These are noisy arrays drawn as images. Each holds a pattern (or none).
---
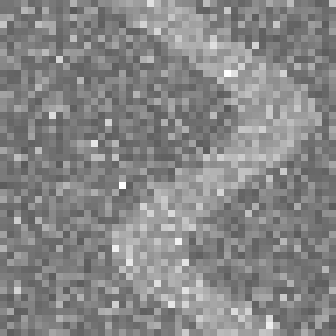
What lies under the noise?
a wavy band
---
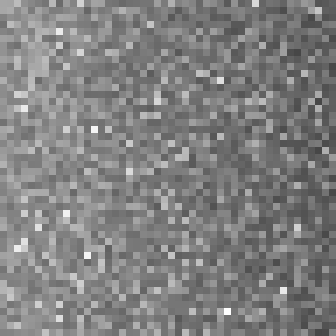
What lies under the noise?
a smooth slope
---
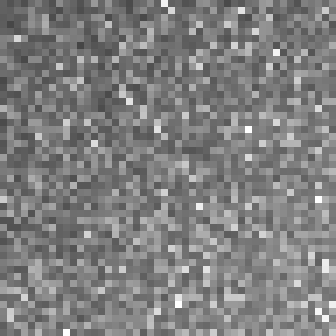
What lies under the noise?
a smooth slope
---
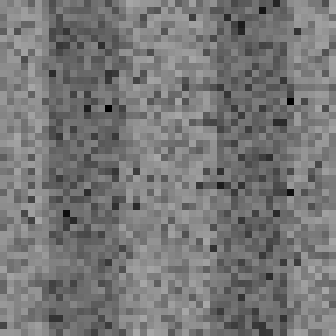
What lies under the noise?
vertical stripes
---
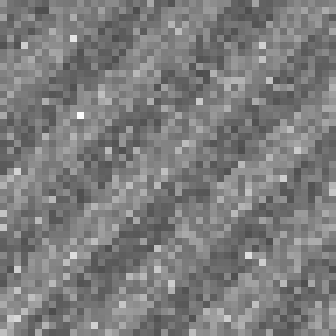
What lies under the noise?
diagonal stripes
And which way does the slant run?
bottom left to top right
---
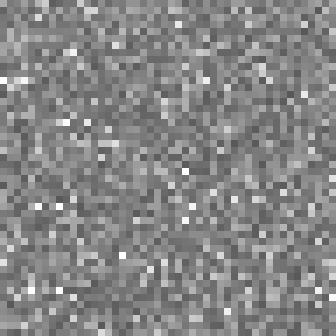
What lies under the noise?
only noise
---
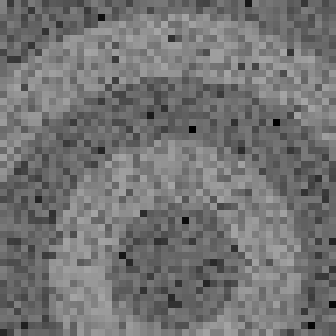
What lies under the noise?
rings round one point
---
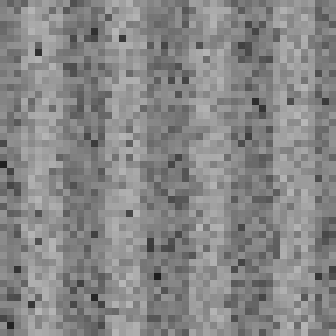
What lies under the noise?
vertical stripes
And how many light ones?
4
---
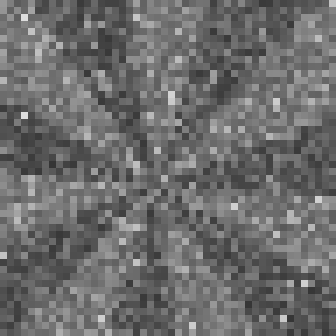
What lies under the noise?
spokes from one point
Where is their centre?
centre
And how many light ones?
7
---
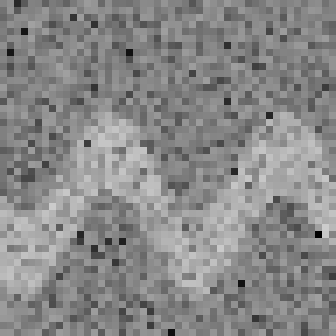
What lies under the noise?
a wavy band
